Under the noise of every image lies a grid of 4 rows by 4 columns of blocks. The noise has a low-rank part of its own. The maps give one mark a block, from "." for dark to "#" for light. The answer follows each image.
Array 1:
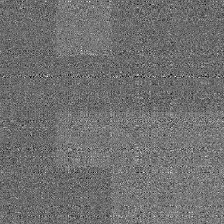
. # . .
. . . .
. # # #
. . # #
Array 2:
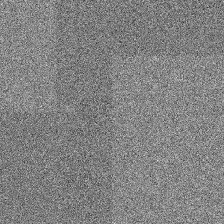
# . . .
# . # #
. . # #
. . # #
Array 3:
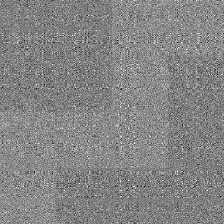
. . # #
. . # .
# # # .
# . . .
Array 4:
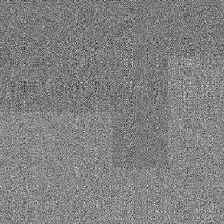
. . . .
. . . #
# # . #
# # # #
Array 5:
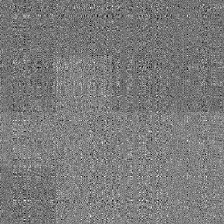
. . . .
. # . .
# # # #
. # # #
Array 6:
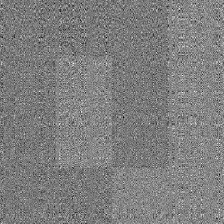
. . . #
. # . #
. # . #
. . # #
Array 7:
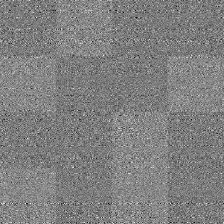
. # . .
# . . #
. . # .
# . # .
